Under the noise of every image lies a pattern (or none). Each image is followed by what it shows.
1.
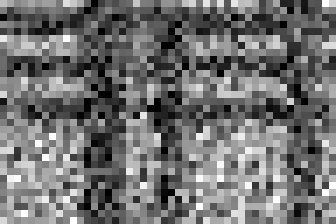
bands of rows crossing bands of columns
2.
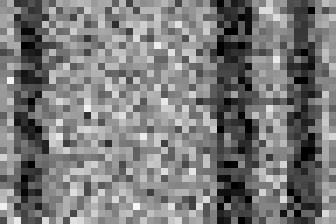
bands of columns
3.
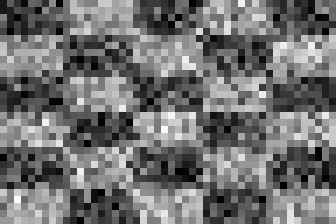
a checkerboard
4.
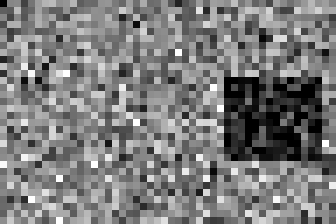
one block
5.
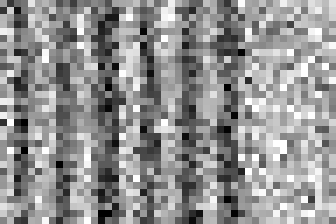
bands of columns
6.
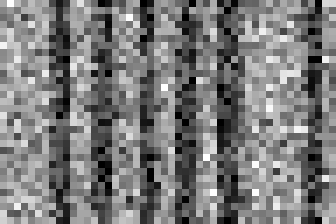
bands of columns
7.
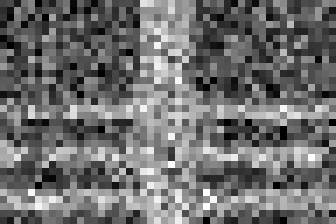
bands of rows crossing bands of columns
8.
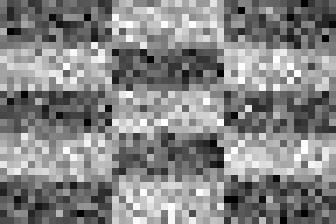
a checkerboard
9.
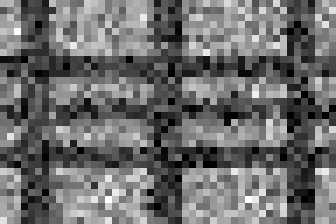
bands of rows crossing bands of columns
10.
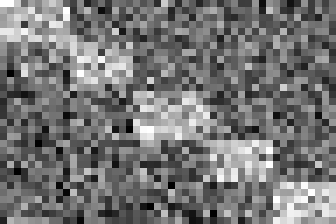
blocks along the diagonal
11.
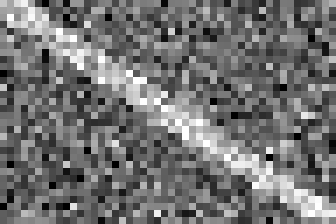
a diagonal band
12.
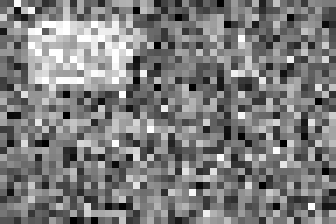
one block
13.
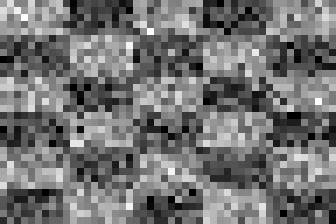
a checkerboard
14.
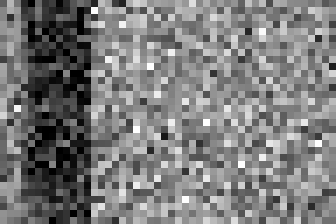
one band of columns
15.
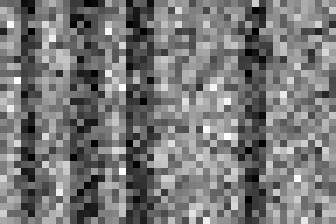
bands of columns
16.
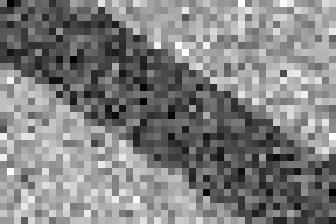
a diagonal band
